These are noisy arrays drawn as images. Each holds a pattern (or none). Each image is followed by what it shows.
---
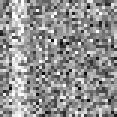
one band of columns
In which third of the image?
left
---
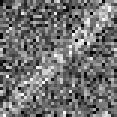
a diagonal band
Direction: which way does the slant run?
bottom left to top right
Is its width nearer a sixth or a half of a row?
a sixth
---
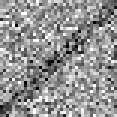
a diagonal band
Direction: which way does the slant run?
bottom left to top right
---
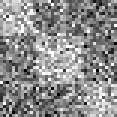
blocks along the diagonal
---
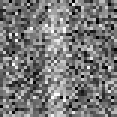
one band of columns
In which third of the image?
middle
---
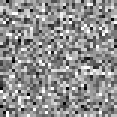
only noise
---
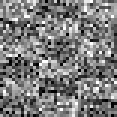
a checkerboard
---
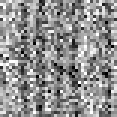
bands of columns
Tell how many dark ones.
5
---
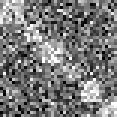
blocks along the diagonal
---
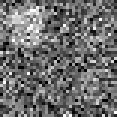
one block
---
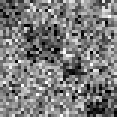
blocks along the diagonal
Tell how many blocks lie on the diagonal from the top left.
4
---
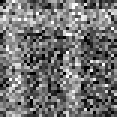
bands of rows crossing bands of columns
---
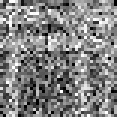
bands of rows crossing bands of columns
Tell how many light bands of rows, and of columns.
2 and 3
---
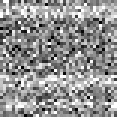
bands of rows
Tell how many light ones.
3
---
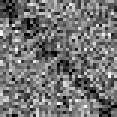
blocks along the diagonal
